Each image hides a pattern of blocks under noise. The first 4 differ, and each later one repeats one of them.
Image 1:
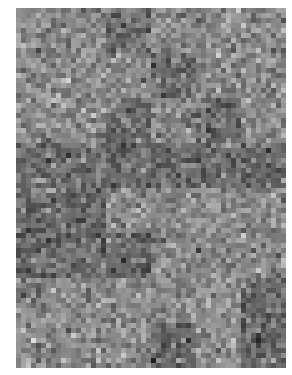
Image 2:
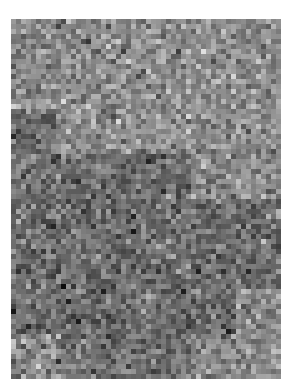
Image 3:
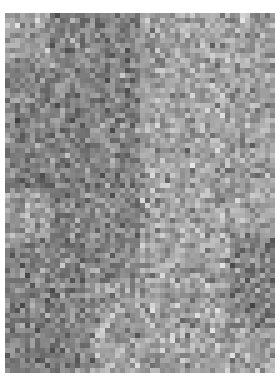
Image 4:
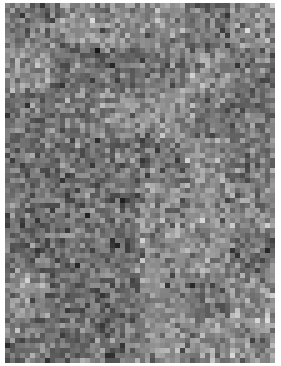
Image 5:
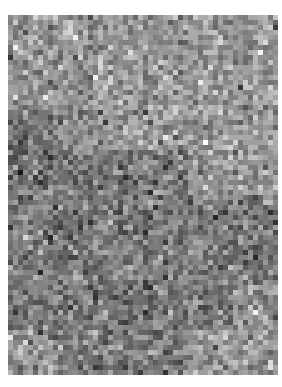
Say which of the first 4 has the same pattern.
2
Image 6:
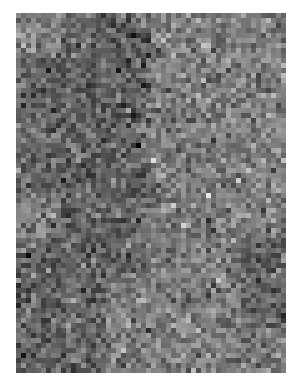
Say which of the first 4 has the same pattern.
3
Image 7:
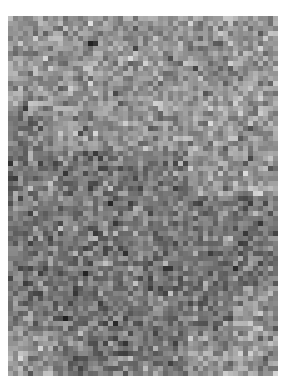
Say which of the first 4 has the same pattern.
2
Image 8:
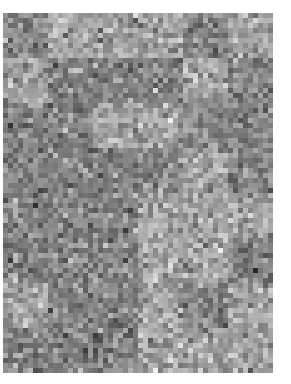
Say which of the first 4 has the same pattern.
4
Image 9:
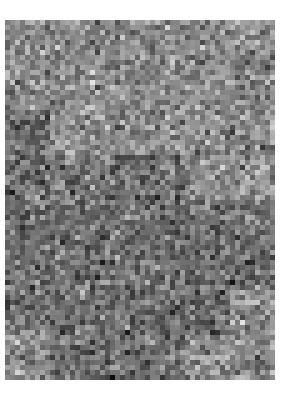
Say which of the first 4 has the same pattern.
2
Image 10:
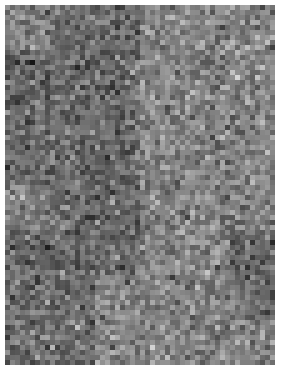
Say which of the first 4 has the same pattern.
3
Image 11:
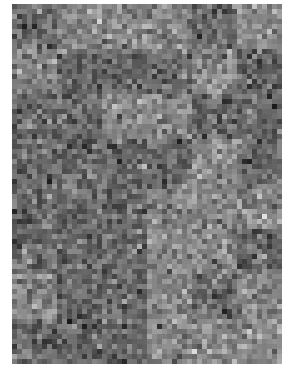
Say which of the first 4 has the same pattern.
4
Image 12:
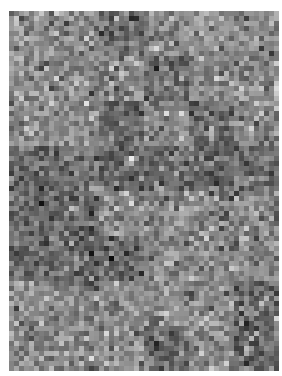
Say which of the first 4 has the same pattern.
1
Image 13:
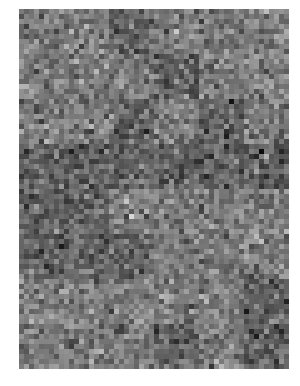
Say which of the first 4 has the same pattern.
1
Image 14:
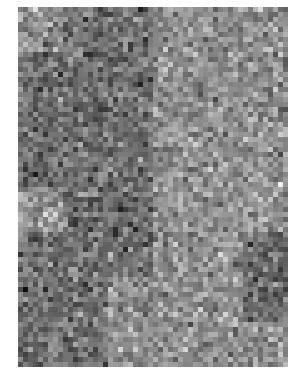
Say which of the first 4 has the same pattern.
3
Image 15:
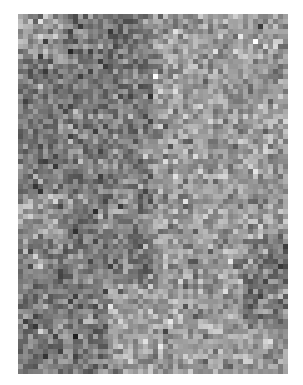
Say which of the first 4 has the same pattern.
3
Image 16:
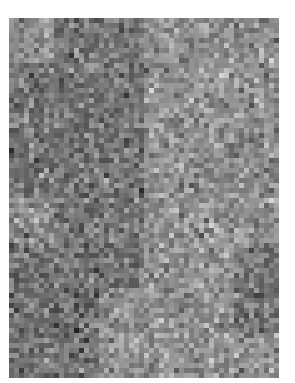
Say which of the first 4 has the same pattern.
3
